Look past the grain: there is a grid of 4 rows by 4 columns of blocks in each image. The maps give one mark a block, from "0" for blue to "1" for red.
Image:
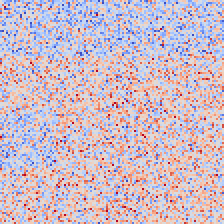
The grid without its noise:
0 0 0 0
1 1 1 1
0 1 1 1
1 1 1 1
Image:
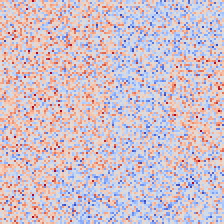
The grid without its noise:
1 1 0 0
1 1 0 1
1 1 0 1
1 0 0 0
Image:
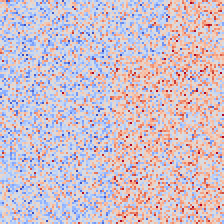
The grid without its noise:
0 0 0 1
0 0 1 1
0 0 1 1
0 0 1 1
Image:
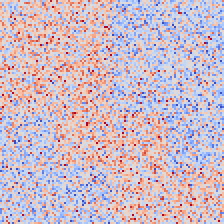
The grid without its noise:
1 1 0 0
1 1 0 0
0 1 1 0
0 0 1 1
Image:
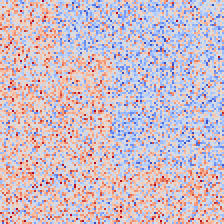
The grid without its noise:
1 0 0 0
1 1 0 0
1 1 0 0
1 1 1 1
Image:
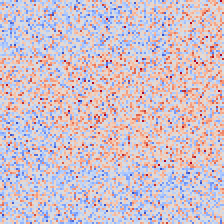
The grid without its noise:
0 0 0 1
1 1 1 1
0 1 1 1
0 0 0 0
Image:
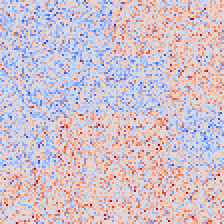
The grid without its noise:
0 0 1 1
0 0 0 1
0 1 1 0
1 1 1 1
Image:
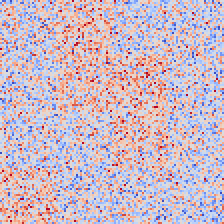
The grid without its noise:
0 1 0 0
0 1 1 0
0 0 1 0
1 0 0 0
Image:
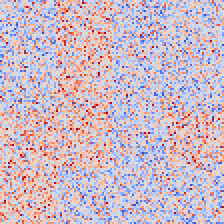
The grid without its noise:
0 1 0 0
0 1 0 0
1 1 0 1
1 0 0 0
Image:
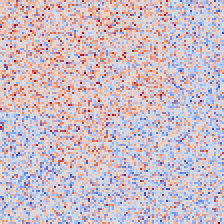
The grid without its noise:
1 1 1 0
1 1 1 0
0 1 0 0
0 0 0 0
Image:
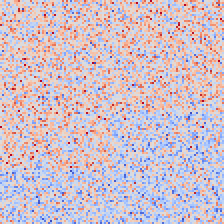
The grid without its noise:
1 1 1 1
1 1 1 1
1 1 0 0
0 0 0 0
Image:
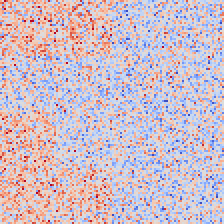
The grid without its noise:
1 1 0 0
0 0 0 0
1 0 0 0
1 1 0 0
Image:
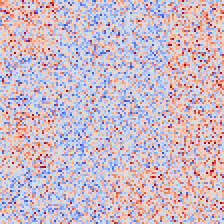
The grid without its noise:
1 0 0 1
0 0 0 1
1 0 0 1
0 0 1 1
